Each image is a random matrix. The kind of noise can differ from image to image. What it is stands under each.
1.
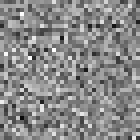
independent entries
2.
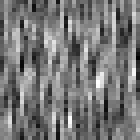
streaked along the columns
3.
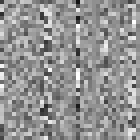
columns of uneven size
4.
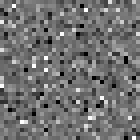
heavy tails
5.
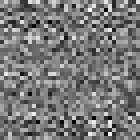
low rank plus noise
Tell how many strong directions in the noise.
three or four
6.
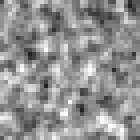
blotchy
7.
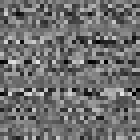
rows of uneven size
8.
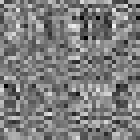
low rank plus noise
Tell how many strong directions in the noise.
two
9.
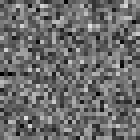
independent entries
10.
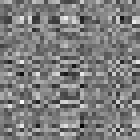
low rank plus noise
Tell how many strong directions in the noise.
one
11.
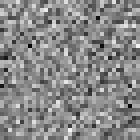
independent entries
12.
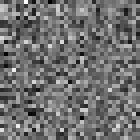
low rank plus noise
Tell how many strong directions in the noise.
five to eight
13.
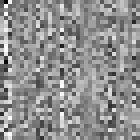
columns of uneven size
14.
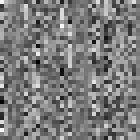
columns of uneven size
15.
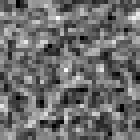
blotchy
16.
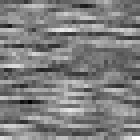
streaked along the rows
